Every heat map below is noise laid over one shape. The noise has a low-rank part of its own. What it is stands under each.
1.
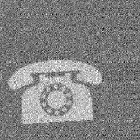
telephone
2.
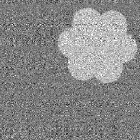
flower
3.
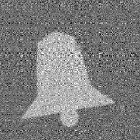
bell
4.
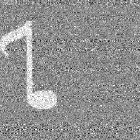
musical note
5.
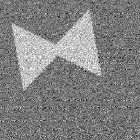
bow tie
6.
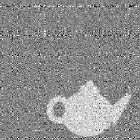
teapot
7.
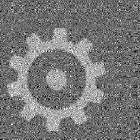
gear
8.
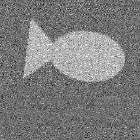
fish
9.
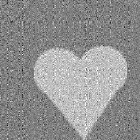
heart
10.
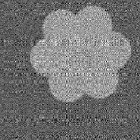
flower
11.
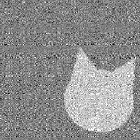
cat's head
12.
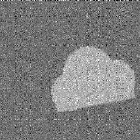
cloud
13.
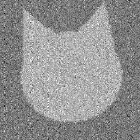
cat's head
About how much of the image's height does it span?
nearly all
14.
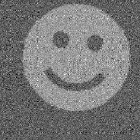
smiling face
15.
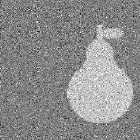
pear
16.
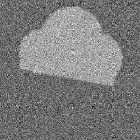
cloud
